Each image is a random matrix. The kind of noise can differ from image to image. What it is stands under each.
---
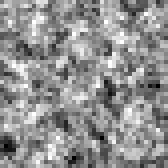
blotchy
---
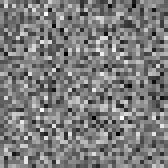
low rank plus noise
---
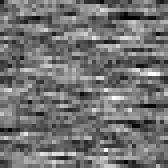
streaked along the rows
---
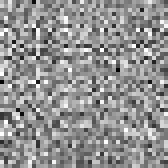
low rank plus noise
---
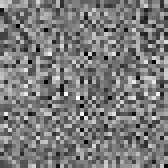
low rank plus noise
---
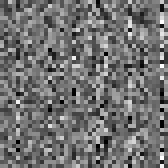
columns of uneven size
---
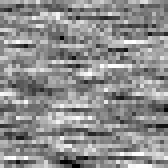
streaked along the rows
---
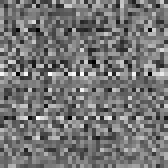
rows of uneven size
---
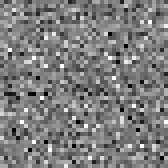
heavy tails
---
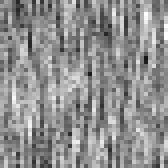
streaked along the columns
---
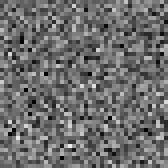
independent entries
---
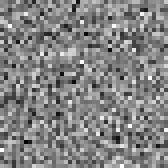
independent entries
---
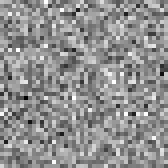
low rank plus noise
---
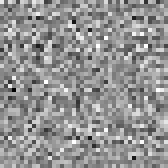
low rank plus noise
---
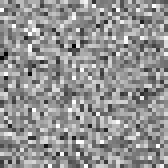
independent entries
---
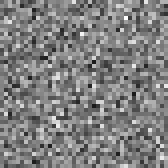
independent entries
